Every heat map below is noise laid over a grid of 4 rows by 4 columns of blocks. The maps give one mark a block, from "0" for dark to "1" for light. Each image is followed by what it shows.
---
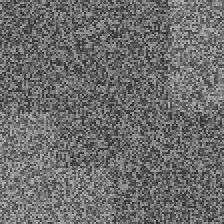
0 0 0 1
0 0 0 1
1 0 0 0
1 1 0 0
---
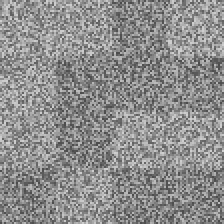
1 1 0 1
1 0 0 0
1 0 1 1
0 1 0 0
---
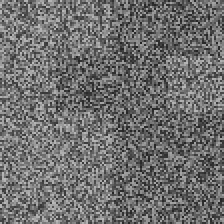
1 1 0 0
1 0 0 1
1 1 0 0
1 1 0 0
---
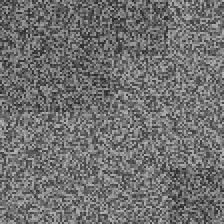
0 0 0 1
0 0 1 1
1 1 1 1
1 1 1 0
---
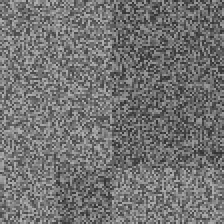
1 1 0 0
1 1 0 0
1 1 0 0
1 0 1 1
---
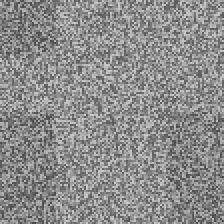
0 1 1 1
1 1 1 1
0 1 1 0
0 1 1 0
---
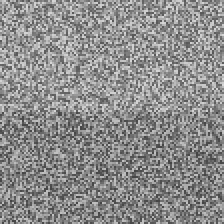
1 1 1 1
1 1 1 1
0 0 0 0
0 0 0 0
